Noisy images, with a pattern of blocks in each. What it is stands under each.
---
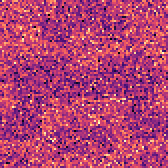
left and right mirror each other
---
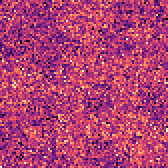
mirrored about the diagonal from the top left
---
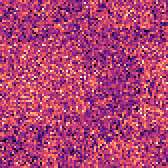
top and bottom mirror each other
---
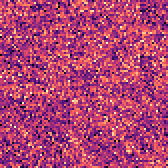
mirrored about the diagonal from the bottom left
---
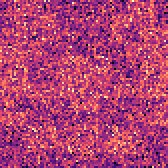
left and right mirror each other
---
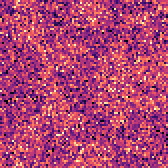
top and bottom mirror each other
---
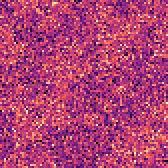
mirrored about the diagonal from the top left
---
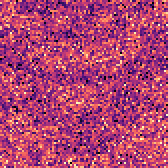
left and right mirror each other
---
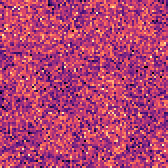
no symmetry
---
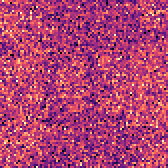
top and bottom mirror each other
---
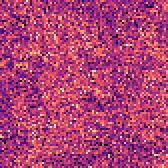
top and bottom mirror each other
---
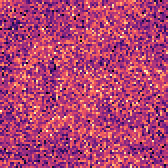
top and bottom mirror each other
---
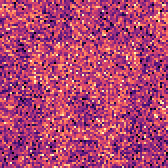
left and right mirror each other
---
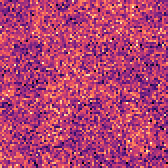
no symmetry
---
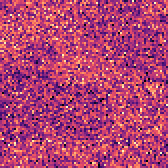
no symmetry
